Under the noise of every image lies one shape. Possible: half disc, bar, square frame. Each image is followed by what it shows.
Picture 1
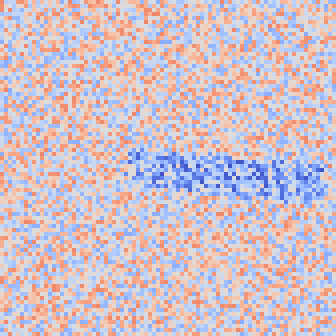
blue bar
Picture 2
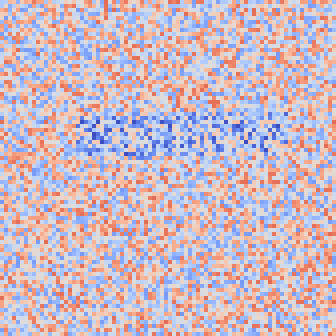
blue bar
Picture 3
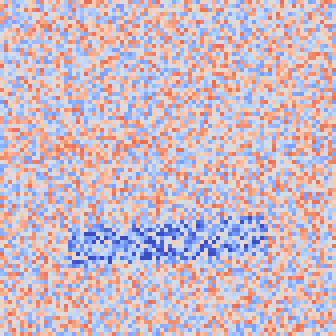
blue bar
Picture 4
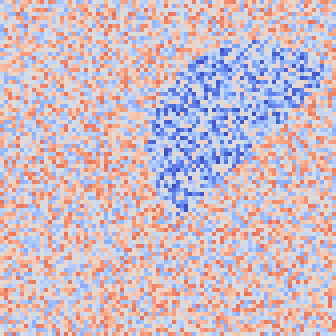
blue half disc
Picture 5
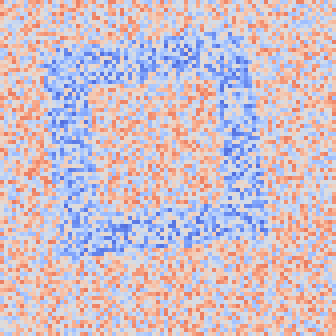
blue square frame
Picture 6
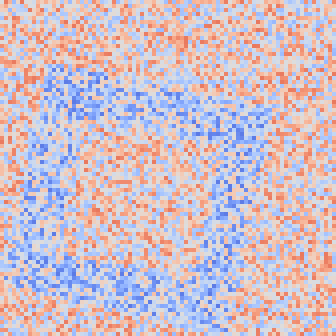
blue square frame
